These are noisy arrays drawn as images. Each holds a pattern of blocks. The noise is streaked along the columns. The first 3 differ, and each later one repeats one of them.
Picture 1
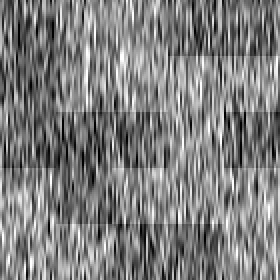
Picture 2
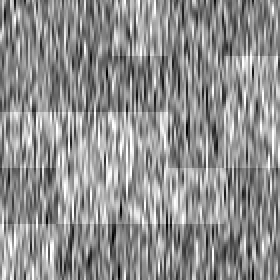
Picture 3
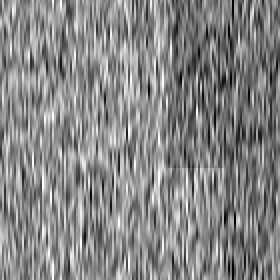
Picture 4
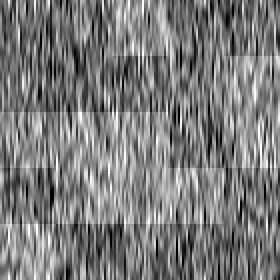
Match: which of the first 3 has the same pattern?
2
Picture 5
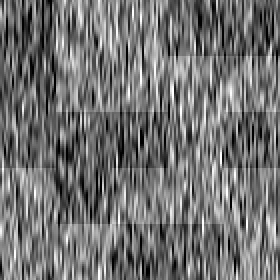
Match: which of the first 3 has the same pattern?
1
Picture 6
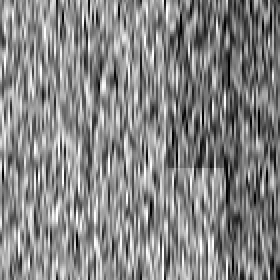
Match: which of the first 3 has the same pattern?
3
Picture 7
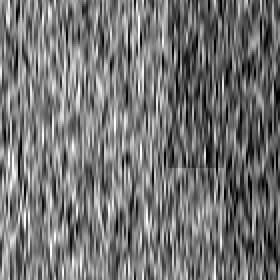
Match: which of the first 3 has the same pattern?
3
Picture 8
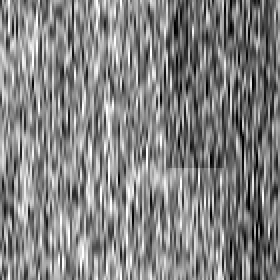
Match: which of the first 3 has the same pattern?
3
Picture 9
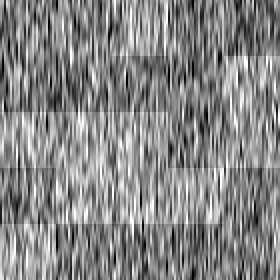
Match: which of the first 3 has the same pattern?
2
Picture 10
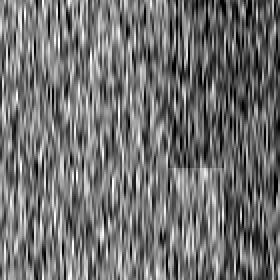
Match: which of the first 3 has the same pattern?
3
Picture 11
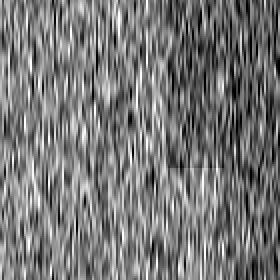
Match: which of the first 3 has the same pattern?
3
